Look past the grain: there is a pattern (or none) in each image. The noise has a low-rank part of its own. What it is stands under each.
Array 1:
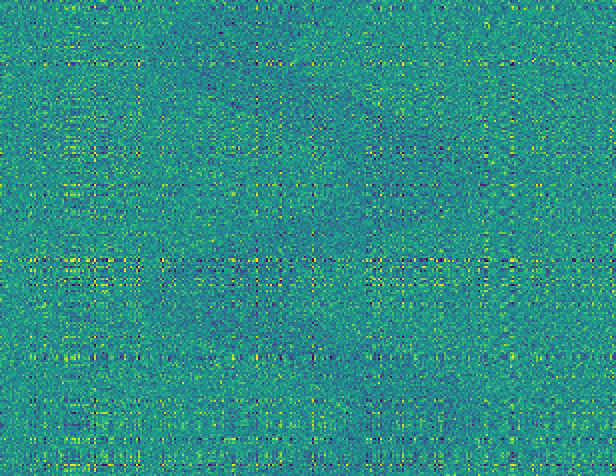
a wavy band
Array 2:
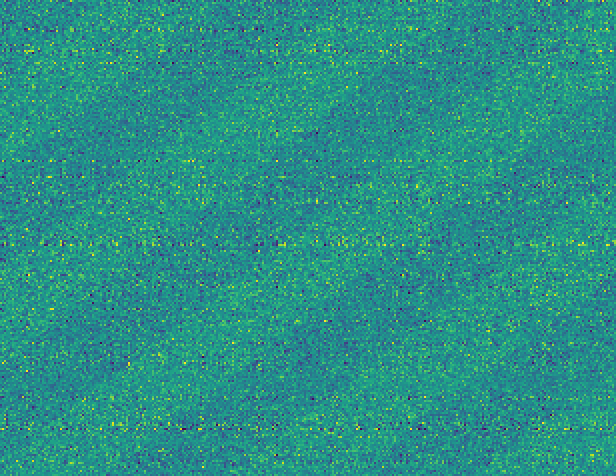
diagonal stripes
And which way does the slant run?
bottom left to top right
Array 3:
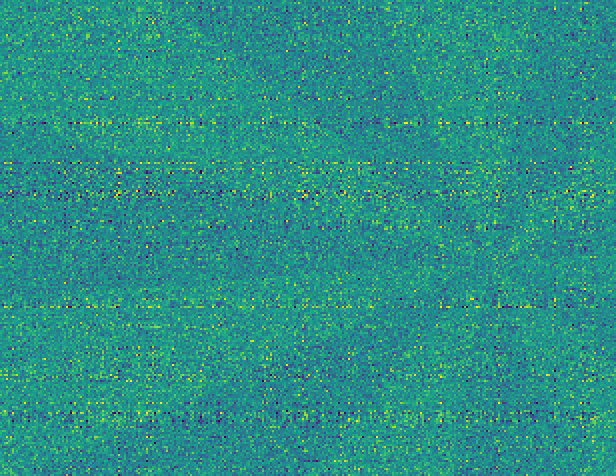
spokes from one point
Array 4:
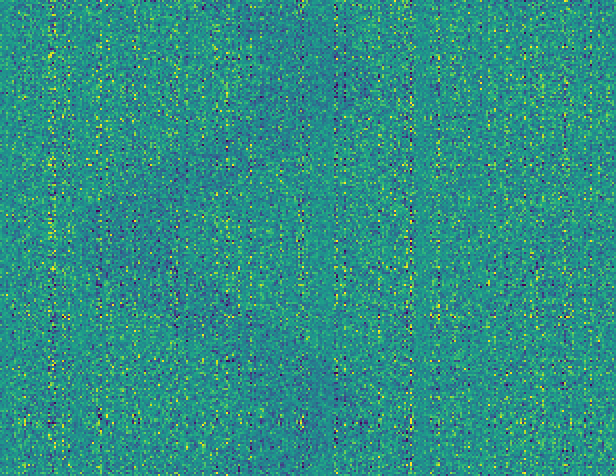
a wavy band
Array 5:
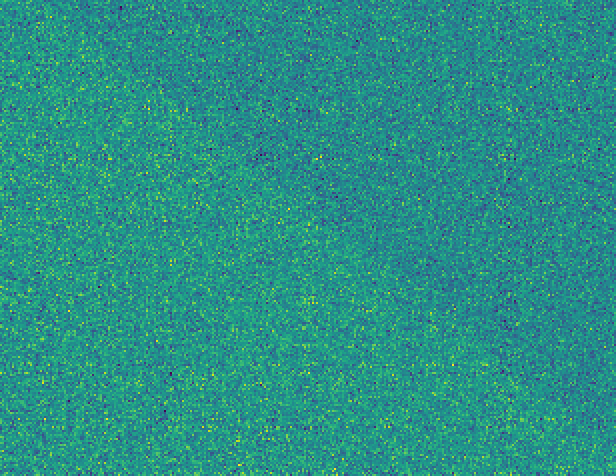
a sharp edge
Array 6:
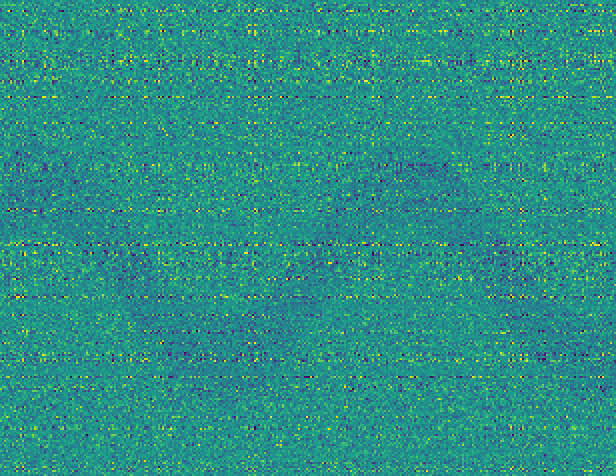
a wavy band
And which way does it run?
left to right
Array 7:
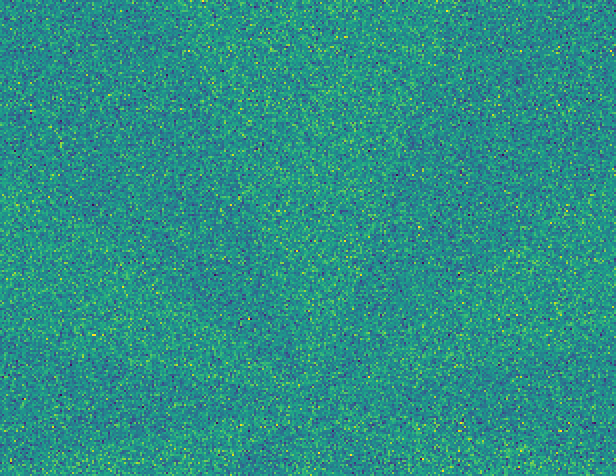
spokes from one point
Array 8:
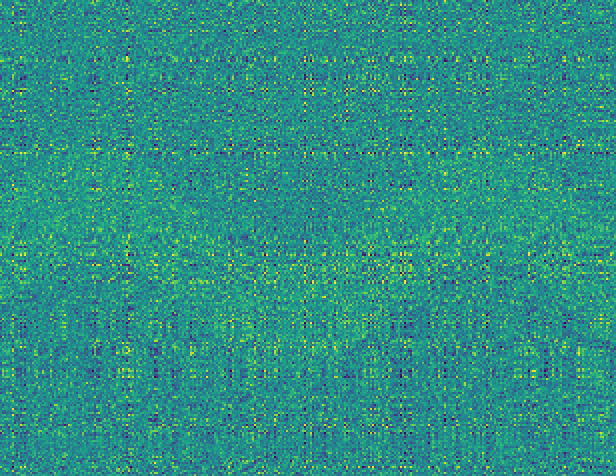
a wavy band
